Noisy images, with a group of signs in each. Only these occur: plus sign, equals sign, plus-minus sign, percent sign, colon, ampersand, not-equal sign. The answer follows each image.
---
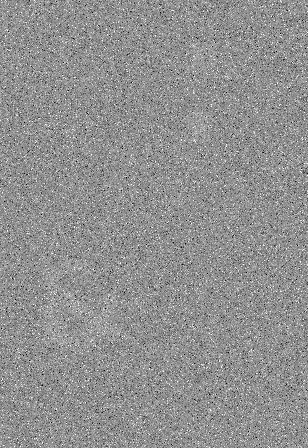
top right: colon; bottom left: ampersand
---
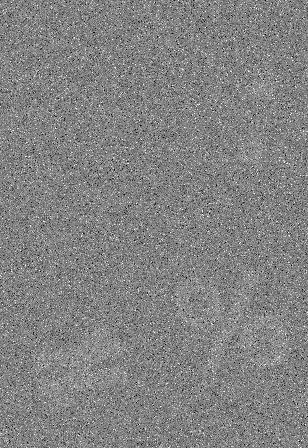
top right: colon; bottom left: not-equal sign; bottom right: percent sign
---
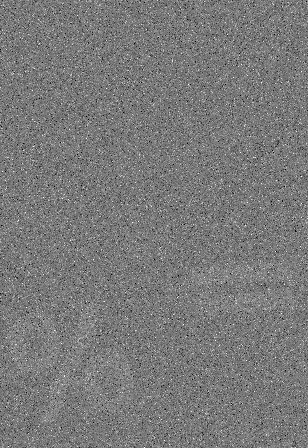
bottom left: percent sign; bottom right: equals sign
